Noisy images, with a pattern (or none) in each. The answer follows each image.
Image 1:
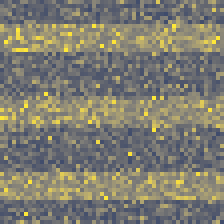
horizontal stripes
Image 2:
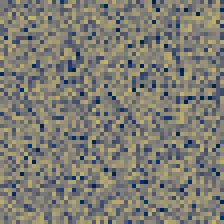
only noise
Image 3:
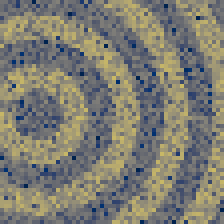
rings round one point
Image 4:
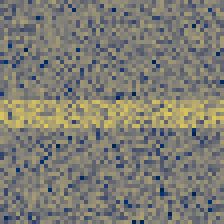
one horizontal stripe
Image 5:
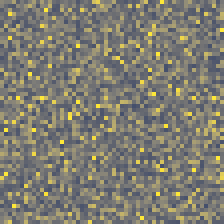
only noise
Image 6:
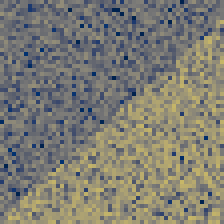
a sharp edge
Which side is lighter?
bottom right
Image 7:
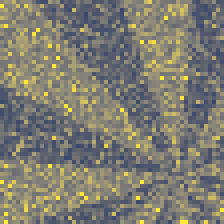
spokes from one point
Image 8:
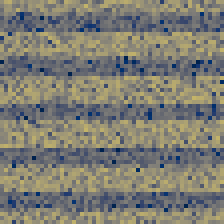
horizontal stripes
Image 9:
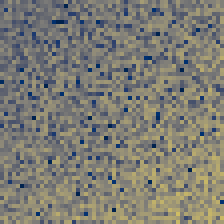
a smooth slope
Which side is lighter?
bottom right
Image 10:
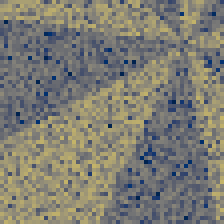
spokes from one point
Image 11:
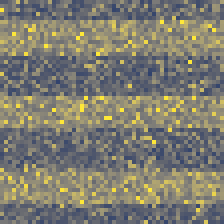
horizontal stripes
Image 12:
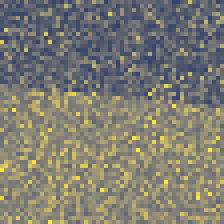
a sharp edge
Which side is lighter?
bottom
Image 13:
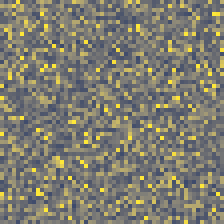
only noise
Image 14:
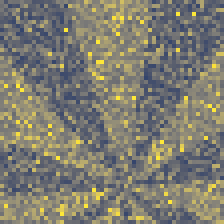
spokes from one point
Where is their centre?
bottom middle
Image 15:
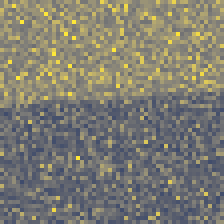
a sharp edge
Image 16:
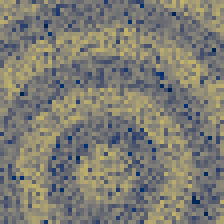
rings round one point
